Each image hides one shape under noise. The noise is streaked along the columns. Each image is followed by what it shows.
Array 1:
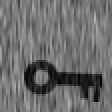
key
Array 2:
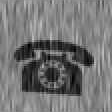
telephone
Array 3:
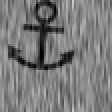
anchor
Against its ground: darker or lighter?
darker
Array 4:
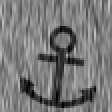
anchor
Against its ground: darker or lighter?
darker
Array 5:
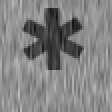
asterisk
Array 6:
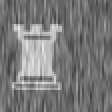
chess rook
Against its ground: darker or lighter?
lighter
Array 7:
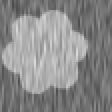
flower
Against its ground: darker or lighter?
lighter
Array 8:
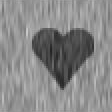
heart
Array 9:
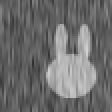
rabbit's head
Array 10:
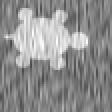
turtle
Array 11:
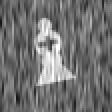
chess bishop
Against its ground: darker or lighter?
lighter
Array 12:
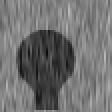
light bulb
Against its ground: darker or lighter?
darker
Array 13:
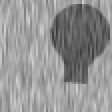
light bulb
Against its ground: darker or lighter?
darker
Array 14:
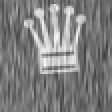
chess queen
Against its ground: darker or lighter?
lighter
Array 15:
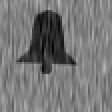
bell
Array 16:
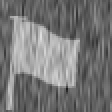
flag
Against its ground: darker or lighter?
lighter
